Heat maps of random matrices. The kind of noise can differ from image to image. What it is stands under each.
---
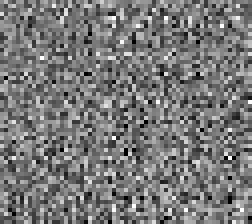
low rank plus noise
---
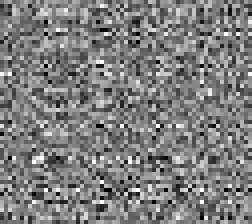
low rank plus noise
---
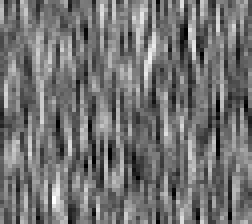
streaked along the columns
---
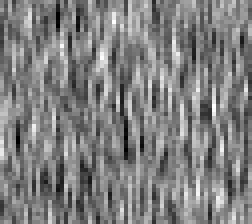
streaked along the columns
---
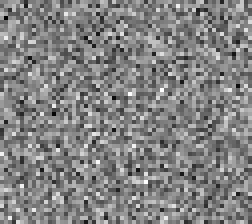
independent entries
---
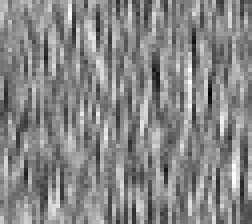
streaked along the columns
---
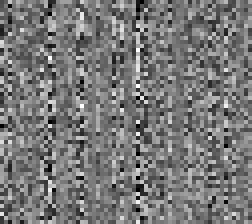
columns of uneven size
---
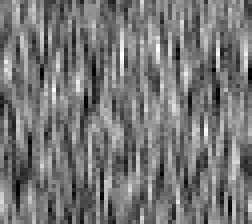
streaked along the columns
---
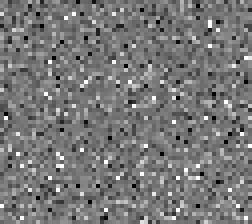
heavy tails
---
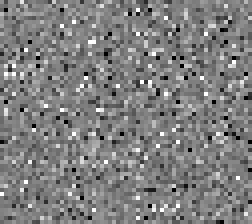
heavy tails
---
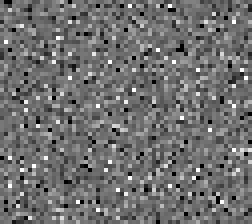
heavy tails
